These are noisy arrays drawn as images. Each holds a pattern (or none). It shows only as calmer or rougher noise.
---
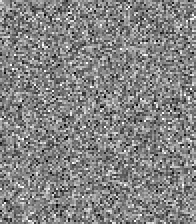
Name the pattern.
only noise
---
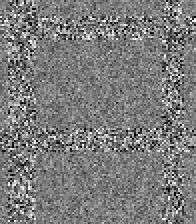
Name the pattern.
bands of rows crossing bands of columns
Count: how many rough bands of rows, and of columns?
2 and 2
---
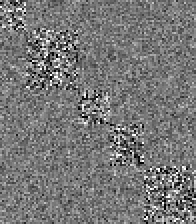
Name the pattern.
blocks along the diagonal
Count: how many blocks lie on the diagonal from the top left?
5
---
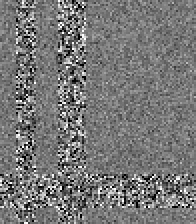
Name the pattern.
bands of rows crossing bands of columns
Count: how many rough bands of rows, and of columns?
1 and 2
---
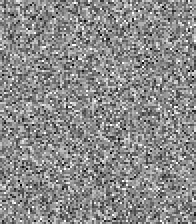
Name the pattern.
only noise
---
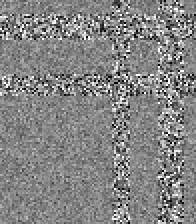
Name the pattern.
bands of rows crossing bands of columns
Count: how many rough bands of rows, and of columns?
2 and 2
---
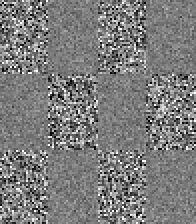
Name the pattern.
a checkerboard
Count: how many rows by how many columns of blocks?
3 by 4
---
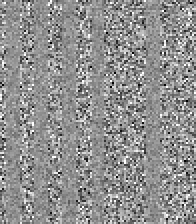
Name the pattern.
bands of columns
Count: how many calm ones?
5
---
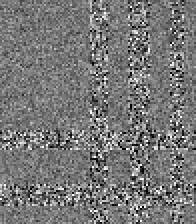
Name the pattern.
bands of rows crossing bands of columns
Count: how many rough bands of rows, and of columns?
2 and 3
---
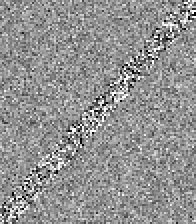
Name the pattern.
a diagonal band
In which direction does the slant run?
bottom left to top right
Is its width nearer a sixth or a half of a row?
a sixth
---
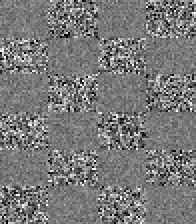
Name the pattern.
a checkerboard
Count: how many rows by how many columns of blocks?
6 by 4
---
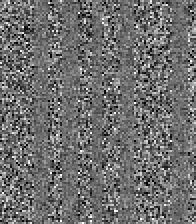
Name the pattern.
bands of columns
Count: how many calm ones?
5
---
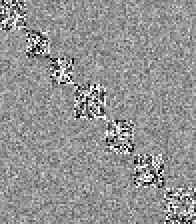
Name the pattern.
blocks along the diagonal
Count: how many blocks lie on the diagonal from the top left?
7
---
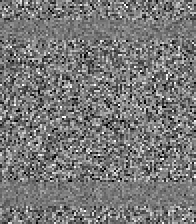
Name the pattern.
bands of rows
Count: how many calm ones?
2
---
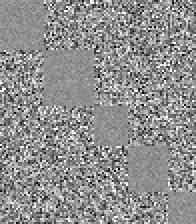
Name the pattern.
blocks along the diagonal
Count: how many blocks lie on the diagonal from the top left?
5
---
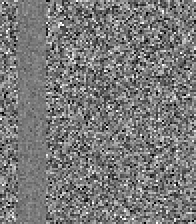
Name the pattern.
one band of columns
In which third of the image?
left
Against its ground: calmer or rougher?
calmer
